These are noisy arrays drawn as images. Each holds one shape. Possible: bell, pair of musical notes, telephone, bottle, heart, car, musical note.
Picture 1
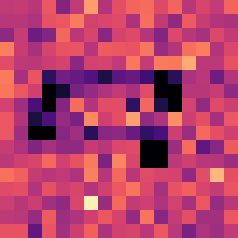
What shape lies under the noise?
pair of musical notes
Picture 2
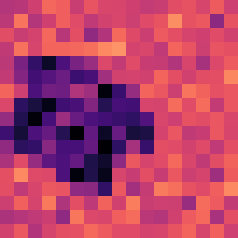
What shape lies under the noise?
telephone
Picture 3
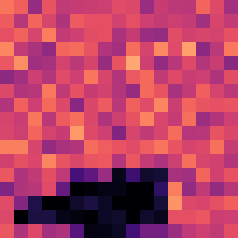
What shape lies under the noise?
bottle
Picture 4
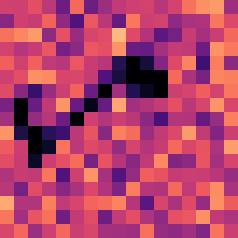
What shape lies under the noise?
musical note
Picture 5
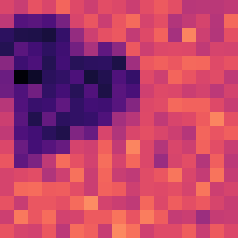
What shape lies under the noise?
heart
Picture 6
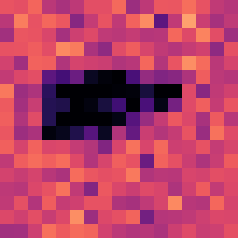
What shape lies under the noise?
bottle
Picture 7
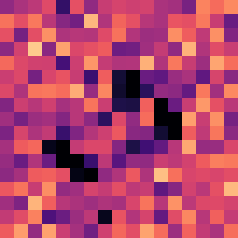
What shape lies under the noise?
pair of musical notes
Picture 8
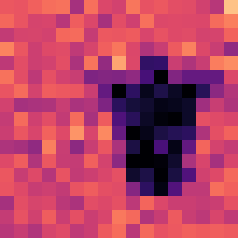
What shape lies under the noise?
bell
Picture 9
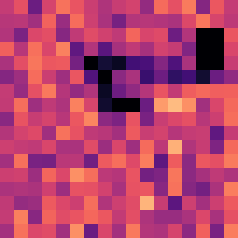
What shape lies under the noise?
musical note
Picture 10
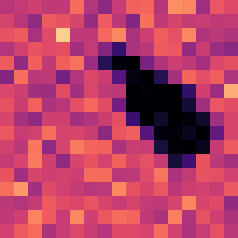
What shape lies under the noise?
bottle
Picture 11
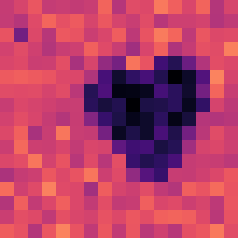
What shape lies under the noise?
heart
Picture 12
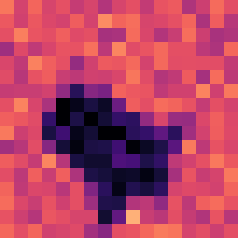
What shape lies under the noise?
bell
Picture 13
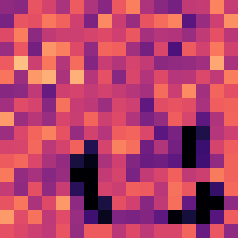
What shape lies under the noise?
pair of musical notes
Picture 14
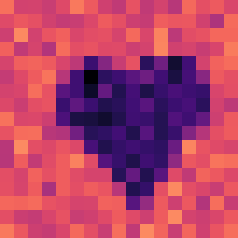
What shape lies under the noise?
heart
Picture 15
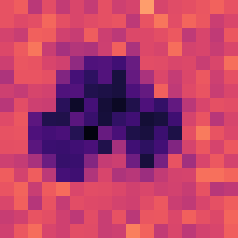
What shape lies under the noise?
car
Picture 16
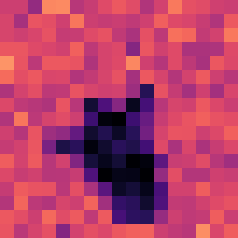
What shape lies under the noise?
bell
